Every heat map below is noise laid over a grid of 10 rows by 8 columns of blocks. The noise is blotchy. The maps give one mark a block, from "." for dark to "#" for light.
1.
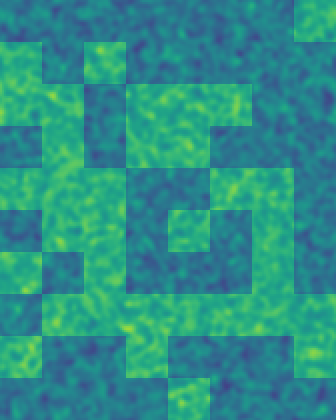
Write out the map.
. . . . . . . #
# . # . . . . .
# # . # # # . .
. # . # # . . .
# # # . . # # .
. # # . # . # .
# . # . . . # .
. # # # # # # #
# . . # . . . #
. . . . # . . .
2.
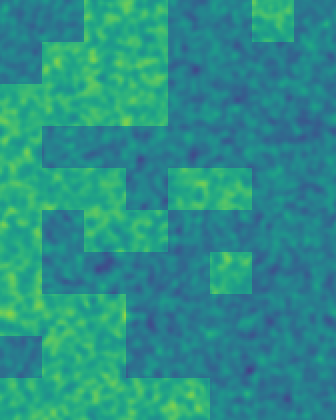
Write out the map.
. . # # . . # .
. # # # . . . .
# # # # . . . .
# . . . . . . .
# # # . # # . .
# . # # . . . .
# . . . . # . .
# # # . . . . .
. # # . . . . .
# # # # # . . .
